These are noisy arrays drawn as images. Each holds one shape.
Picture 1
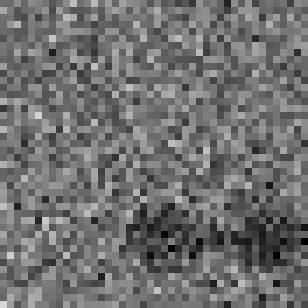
dumbbell
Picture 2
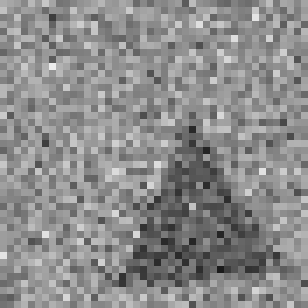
triangle
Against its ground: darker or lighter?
darker
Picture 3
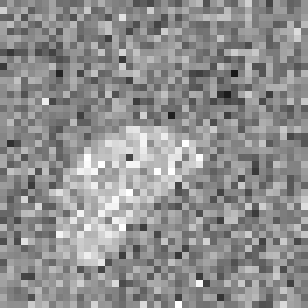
half disc
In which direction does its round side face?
up and left
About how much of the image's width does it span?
half
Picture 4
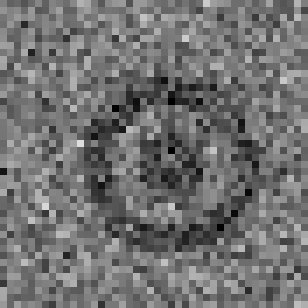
bullseye
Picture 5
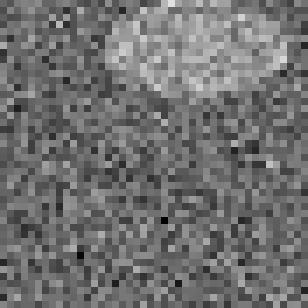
ellipse
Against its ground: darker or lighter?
lighter
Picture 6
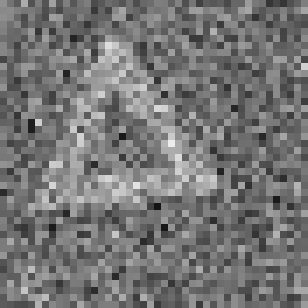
triangle frame
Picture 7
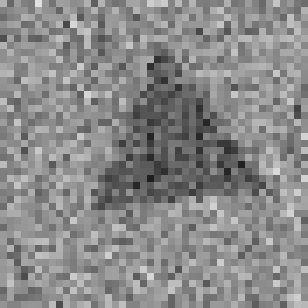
triangle
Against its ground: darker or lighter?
darker
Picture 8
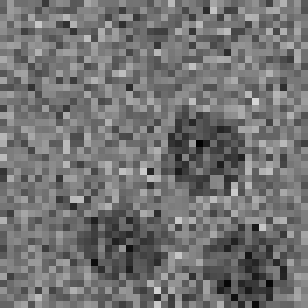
three dots
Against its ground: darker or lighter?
darker
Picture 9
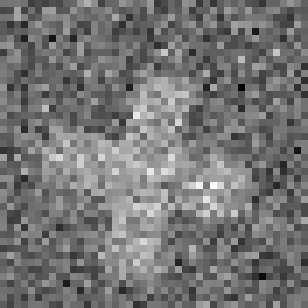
cross
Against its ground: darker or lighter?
lighter
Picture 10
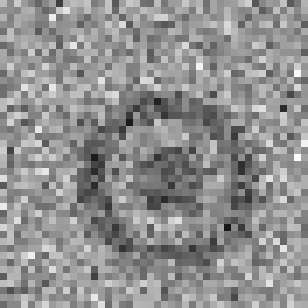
bullseye
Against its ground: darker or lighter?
darker
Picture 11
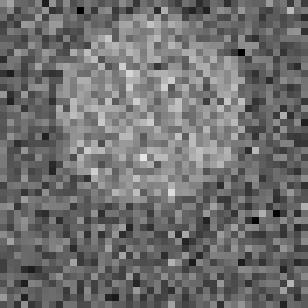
disc
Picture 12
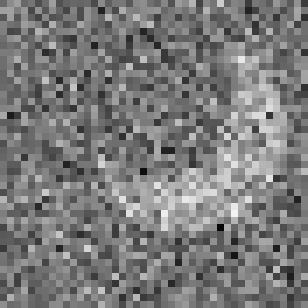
crescent
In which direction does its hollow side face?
up and left
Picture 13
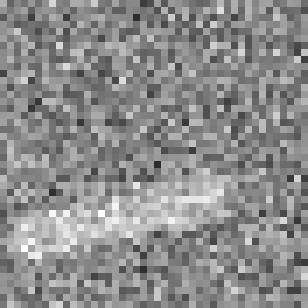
bar
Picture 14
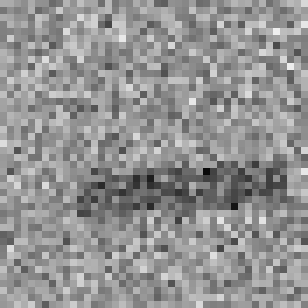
bar
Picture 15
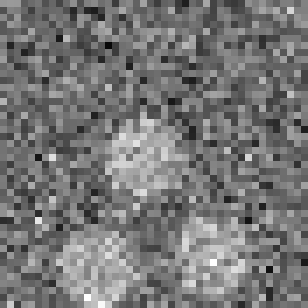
three dots
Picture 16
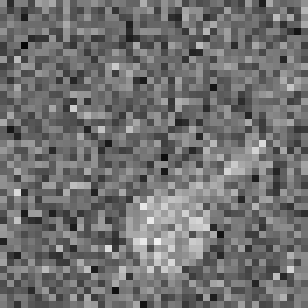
lollipop
